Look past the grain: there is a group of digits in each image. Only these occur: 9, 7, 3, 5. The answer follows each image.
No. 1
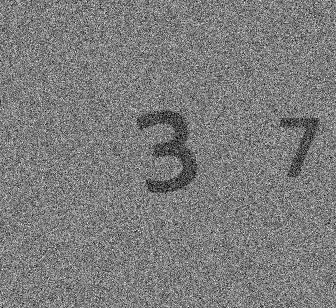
centre: 3; middle right: 7
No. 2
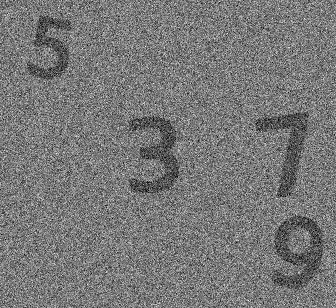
top left: 5; centre: 3; middle right: 7; bottom right: 9
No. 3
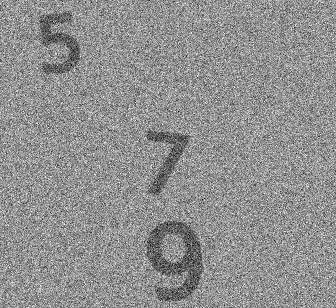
top left: 5; centre: 7; bottom middle: 9
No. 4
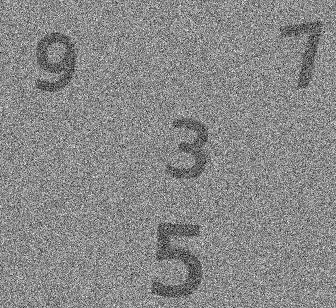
top left: 9; top right: 7; centre: 3; bottom middle: 5
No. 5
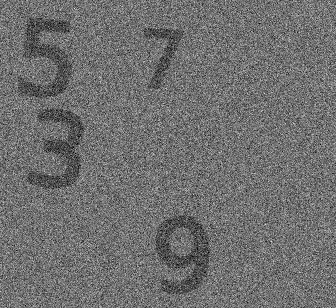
top left: 5; top middle: 7; middle left: 3; bottom middle: 9
